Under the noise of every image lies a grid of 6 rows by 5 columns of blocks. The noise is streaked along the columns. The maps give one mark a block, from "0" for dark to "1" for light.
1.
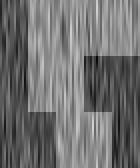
01111
01111
01100
01100
00110
00110
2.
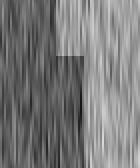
00111
00111
00011
00011
00011
00011
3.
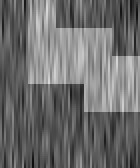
01000
01110
01111
00011
00000
00000
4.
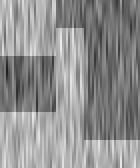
11000
11100
00100
00100
11100
11111
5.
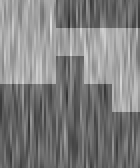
11000
11111
11011
00001
00000
00000
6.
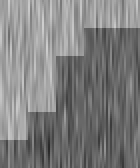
11111
11100
11000
11000
10000
00000
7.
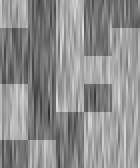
10100
00101
00111
10101
10011
01011
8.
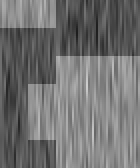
11000
00000
00111
01111
01111
00111
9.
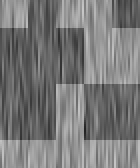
10110
00011
00011
00100
00100
11111
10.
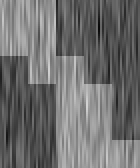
11000
11000
01100
00110
00110
00111
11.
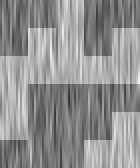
00100
01101
11111
10000
10001
00011
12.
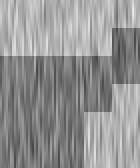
11111
11110
00000
00001
00011
00011
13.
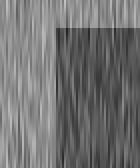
11111
11000
11000
11000
11000
11000
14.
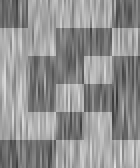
01110
11001
10010
10100
11010
00111
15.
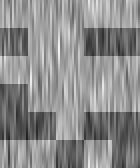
11111
01100
11111
01111
00100
11010
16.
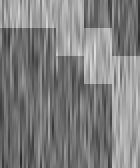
11100
00110
00011
00001
00001
00001
